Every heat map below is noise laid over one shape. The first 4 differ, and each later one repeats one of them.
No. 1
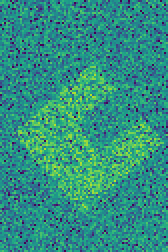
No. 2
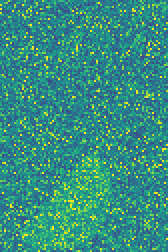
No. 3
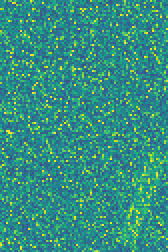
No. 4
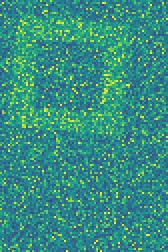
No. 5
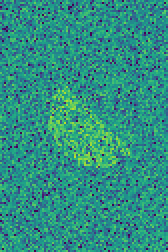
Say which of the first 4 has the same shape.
2
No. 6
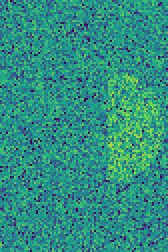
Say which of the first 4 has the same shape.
2
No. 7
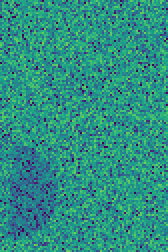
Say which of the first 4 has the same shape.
2
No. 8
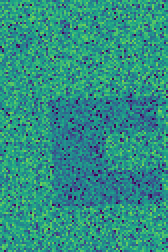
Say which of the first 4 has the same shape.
1
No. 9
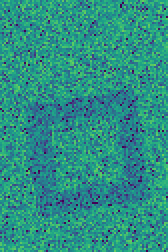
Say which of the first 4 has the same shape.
4
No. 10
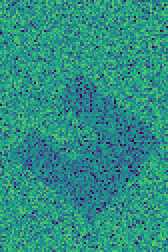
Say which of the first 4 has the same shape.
1
